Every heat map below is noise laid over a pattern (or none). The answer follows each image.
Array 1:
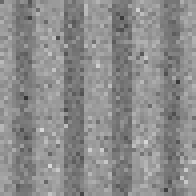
vertical stripes
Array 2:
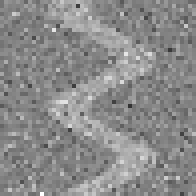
a wavy band
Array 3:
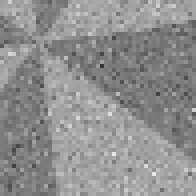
spokes from one point
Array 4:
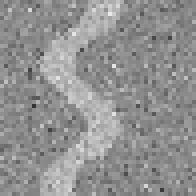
a wavy band
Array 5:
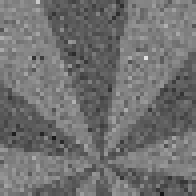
spokes from one point
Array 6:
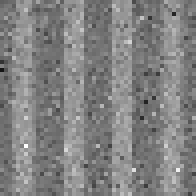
vertical stripes
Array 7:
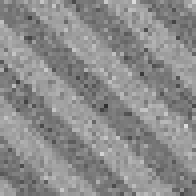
diagonal stripes
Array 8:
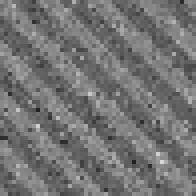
diagonal stripes
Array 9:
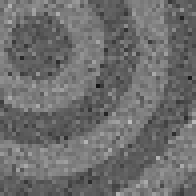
rings round one point
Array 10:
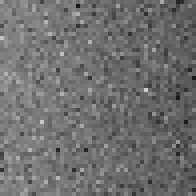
a smooth slope
